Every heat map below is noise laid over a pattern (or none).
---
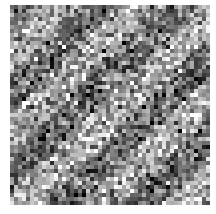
diagonal stripes
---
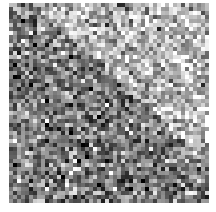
a sharp edge
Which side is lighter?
top right
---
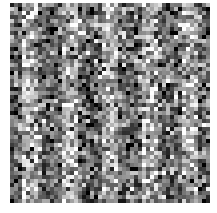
vertical stripes
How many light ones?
5
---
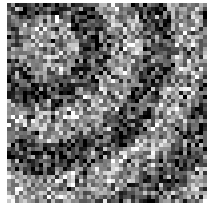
rings round one point
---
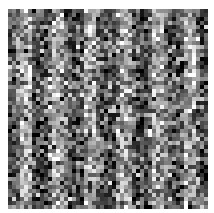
vertical stripes
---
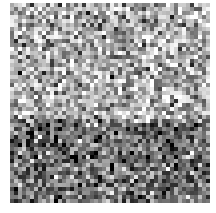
a sharp edge
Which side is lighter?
top
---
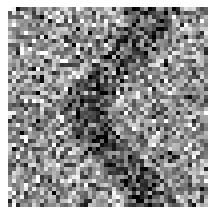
a wavy band
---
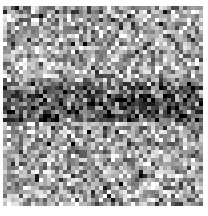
one horizontal stripe
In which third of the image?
middle
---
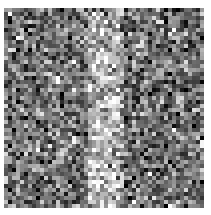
one vertical stripe
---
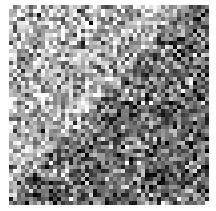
a sharp edge
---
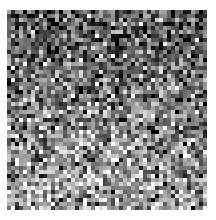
a smooth slope
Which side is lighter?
bottom
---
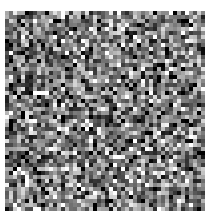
only noise
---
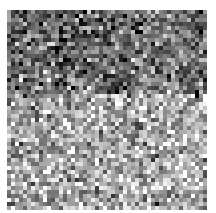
a sharp edge
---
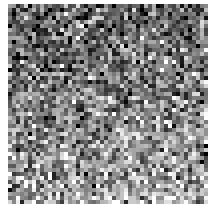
a smooth slope
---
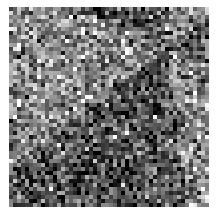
spokes from one point
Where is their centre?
top right
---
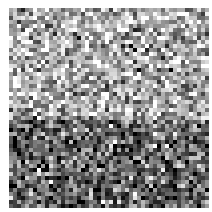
a sharp edge
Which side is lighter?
top
